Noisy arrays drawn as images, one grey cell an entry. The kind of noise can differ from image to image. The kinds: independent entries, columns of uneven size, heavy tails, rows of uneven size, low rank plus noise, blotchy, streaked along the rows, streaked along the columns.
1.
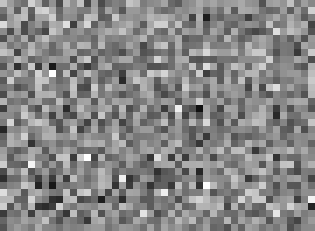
low rank plus noise
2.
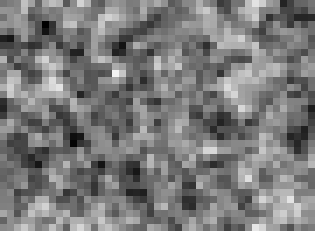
blotchy
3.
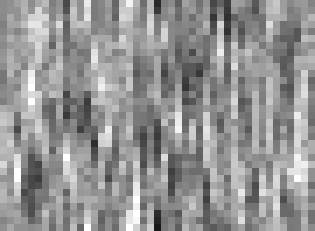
streaked along the columns
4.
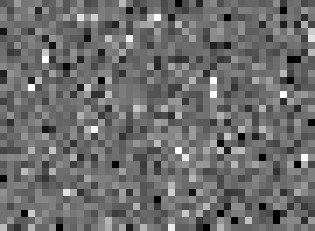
heavy tails
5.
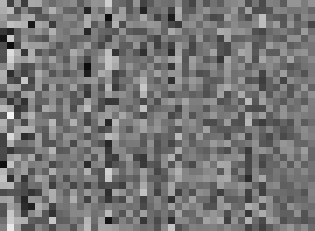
columns of uneven size
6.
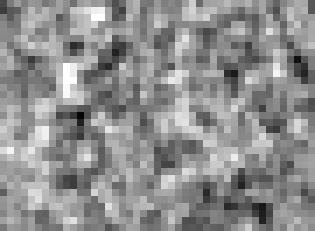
blotchy
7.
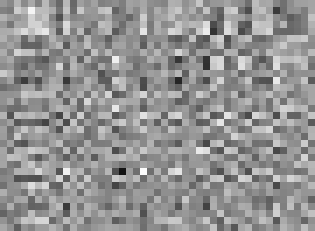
low rank plus noise
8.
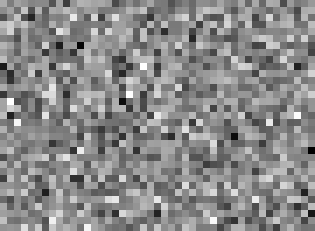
independent entries
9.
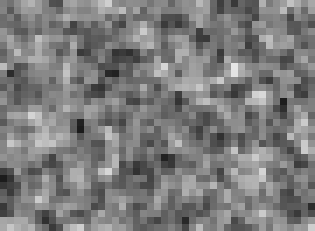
blotchy
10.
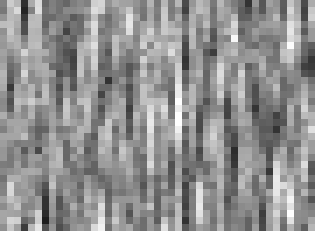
streaked along the columns
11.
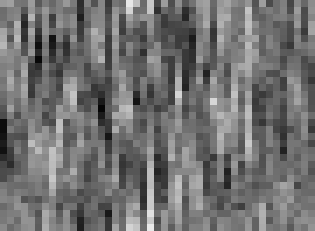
streaked along the columns
